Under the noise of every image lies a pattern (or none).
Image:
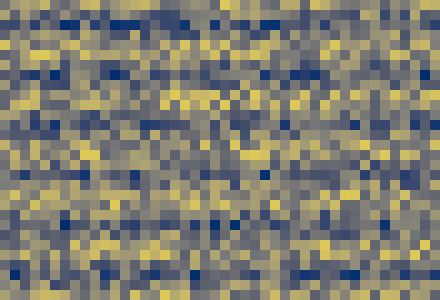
horizontal stripes
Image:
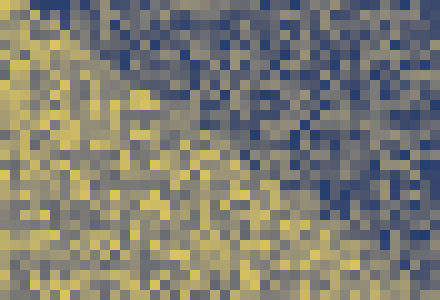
a sharp edge
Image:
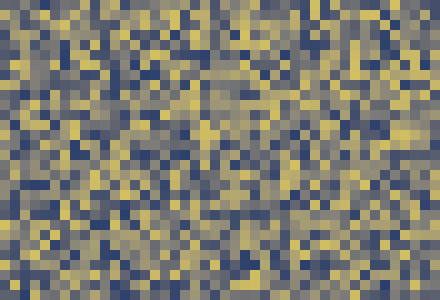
only noise
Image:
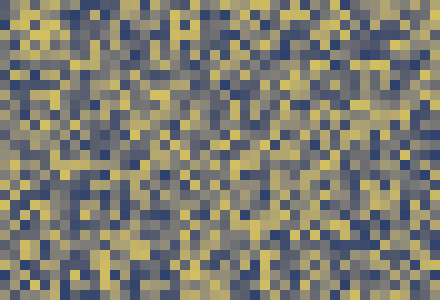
only noise
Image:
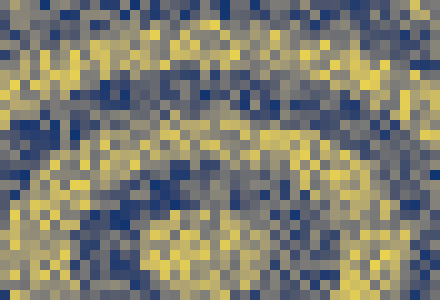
rings round one point
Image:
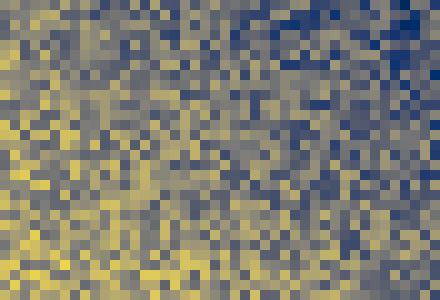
a smooth slope
